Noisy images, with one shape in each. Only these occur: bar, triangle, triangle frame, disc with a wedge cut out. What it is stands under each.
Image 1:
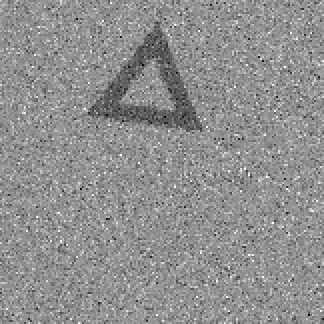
triangle frame
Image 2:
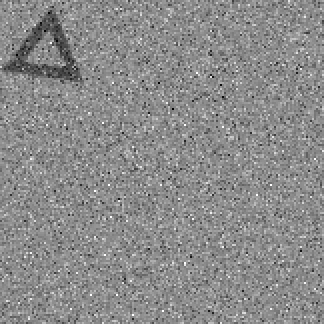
triangle frame
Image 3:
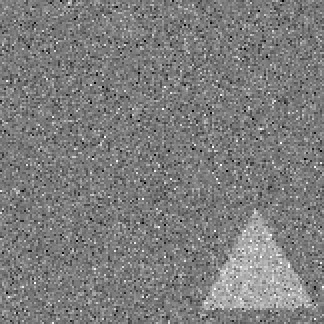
triangle
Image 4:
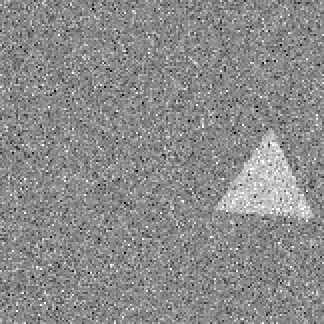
triangle
